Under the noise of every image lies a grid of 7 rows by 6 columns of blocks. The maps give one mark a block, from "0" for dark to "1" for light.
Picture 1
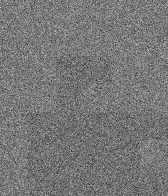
111111
111111
110011
110111
100000
100001
100000
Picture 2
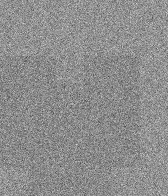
111111
111111
001001
000001
000001
000001
100011
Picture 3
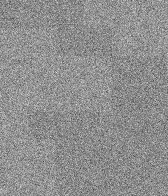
000111
110011
111100
111100
100000
110000
110000
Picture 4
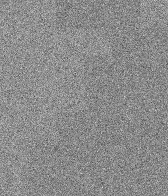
110001
111100
111000
111000
110000
100000
100000
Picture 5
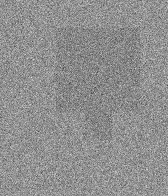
111111
110001
110001
110001
111011
111111
111111
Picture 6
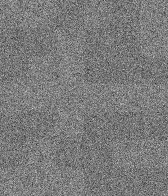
110101
001001
011000
111111
001000
010011
111000
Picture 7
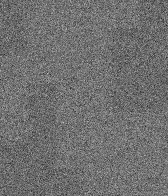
011110
011100
111100
101100
101111
001111
000111
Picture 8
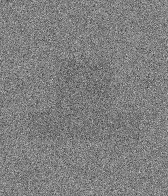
111111
111111
110011
110011
100001
111111
111111
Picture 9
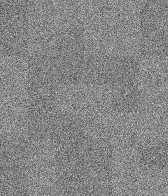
011110
010110
100001
101101
100111
010010
010011
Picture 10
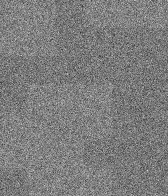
110111
110000
000000
011100
111100
111000
011100
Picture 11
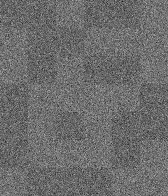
001001
100111
101001
011110
010100
011101
100011
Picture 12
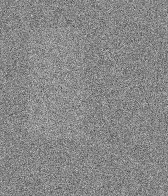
000000
011000
011000
011000
011000
000000
000000
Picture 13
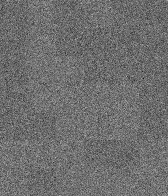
010100
010000
011000
011110
001110
111001
101111
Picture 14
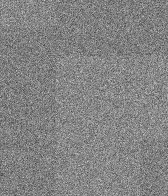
110000
000000
001111
001111
001111
001110
001110
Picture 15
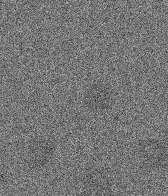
111111
111111
111111
111011
111111
101110
111011
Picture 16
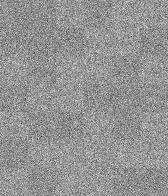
001011
000110
101101
011000
100101
011111
101100
